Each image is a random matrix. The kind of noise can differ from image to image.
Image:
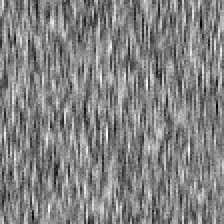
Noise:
streaked along the columns
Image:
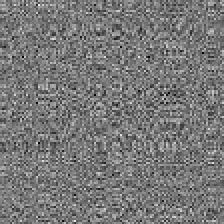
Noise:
low rank plus noise
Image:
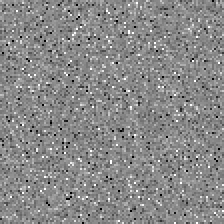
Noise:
heavy tails
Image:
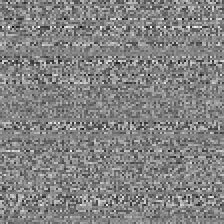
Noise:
rows of uneven size
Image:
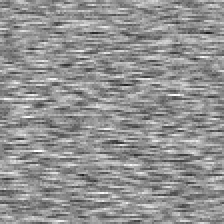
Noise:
streaked along the rows
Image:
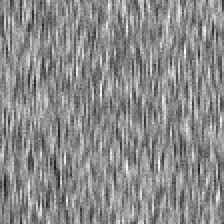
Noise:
streaked along the columns
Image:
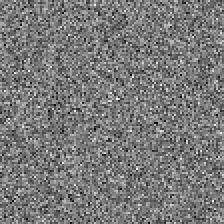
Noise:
independent entries
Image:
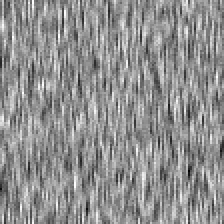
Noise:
streaked along the columns
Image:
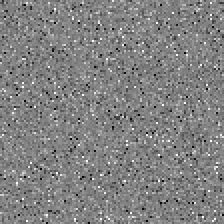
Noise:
heavy tails
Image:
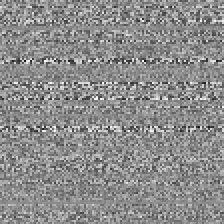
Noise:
rows of uneven size
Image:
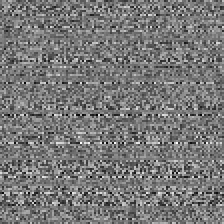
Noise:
rows of uneven size
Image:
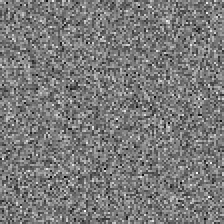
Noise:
independent entries
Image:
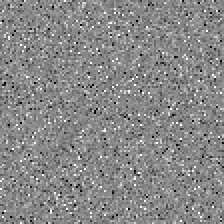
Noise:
heavy tails
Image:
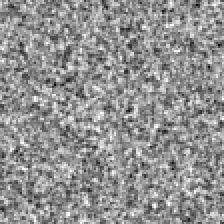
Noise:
blotchy
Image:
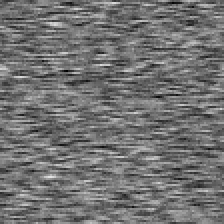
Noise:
streaked along the rows
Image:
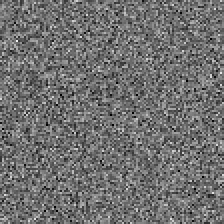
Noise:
independent entries
